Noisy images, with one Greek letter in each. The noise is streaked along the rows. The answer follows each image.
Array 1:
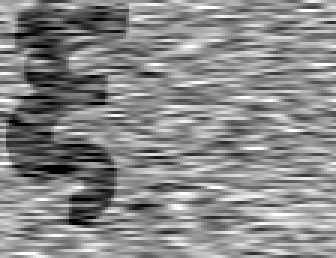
xi
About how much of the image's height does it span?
nearly all
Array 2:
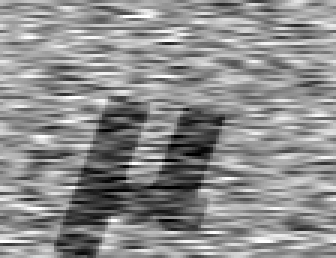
mu
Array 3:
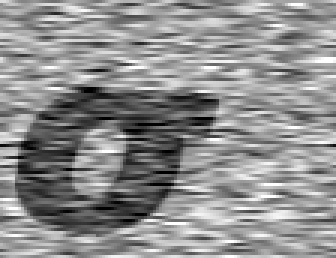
sigma
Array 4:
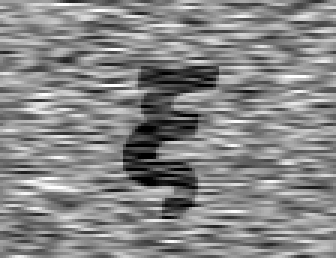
xi
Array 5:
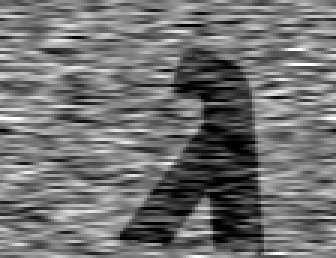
lambda
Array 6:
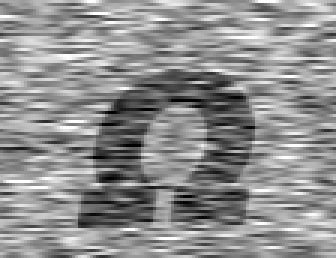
omega
